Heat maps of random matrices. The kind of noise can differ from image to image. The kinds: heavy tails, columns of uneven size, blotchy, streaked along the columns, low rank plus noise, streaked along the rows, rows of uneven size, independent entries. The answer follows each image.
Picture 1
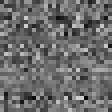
rows of uneven size
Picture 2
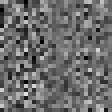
columns of uneven size
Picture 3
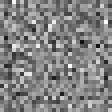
low rank plus noise
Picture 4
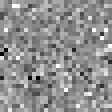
heavy tails
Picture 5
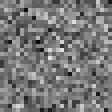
independent entries
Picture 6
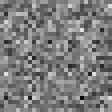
low rank plus noise
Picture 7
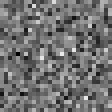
independent entries
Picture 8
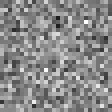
independent entries
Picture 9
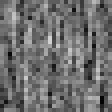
streaked along the columns
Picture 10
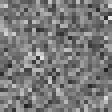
independent entries
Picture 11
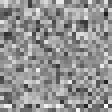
low rank plus noise
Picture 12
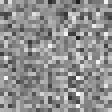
low rank plus noise
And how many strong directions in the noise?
two
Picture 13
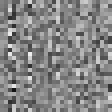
columns of uneven size
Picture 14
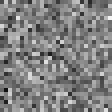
independent entries
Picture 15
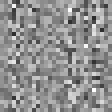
columns of uneven size
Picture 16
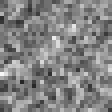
blotchy
